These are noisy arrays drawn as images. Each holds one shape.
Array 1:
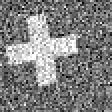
cross
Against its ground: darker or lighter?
lighter
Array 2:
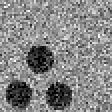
three dots
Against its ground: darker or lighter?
darker
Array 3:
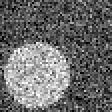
disc
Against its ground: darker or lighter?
lighter
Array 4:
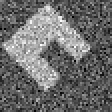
square with a notch
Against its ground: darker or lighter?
lighter
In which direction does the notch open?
down and right
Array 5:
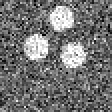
three dots
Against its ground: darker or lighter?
lighter
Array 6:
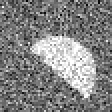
half disc
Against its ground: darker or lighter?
lighter
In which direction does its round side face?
up and right
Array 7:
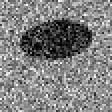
ellipse
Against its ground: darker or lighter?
darker
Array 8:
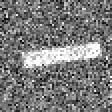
bar
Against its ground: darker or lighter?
lighter
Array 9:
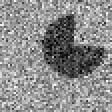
disc with a wedge cut out
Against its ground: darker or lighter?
darker
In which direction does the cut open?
up and right
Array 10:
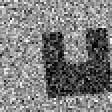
square with a notch
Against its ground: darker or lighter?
darker
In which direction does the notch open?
up
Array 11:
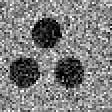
three dots
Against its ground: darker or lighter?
darker
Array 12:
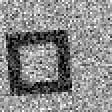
square frame
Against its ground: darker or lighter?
darker
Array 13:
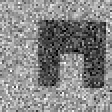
square with a notch
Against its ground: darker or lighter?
darker
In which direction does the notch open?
down
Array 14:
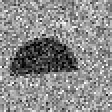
half disc
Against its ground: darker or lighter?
darker
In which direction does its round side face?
up
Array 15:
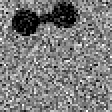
dumbbell
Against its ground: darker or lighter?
darker
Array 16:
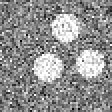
three dots
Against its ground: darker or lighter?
lighter
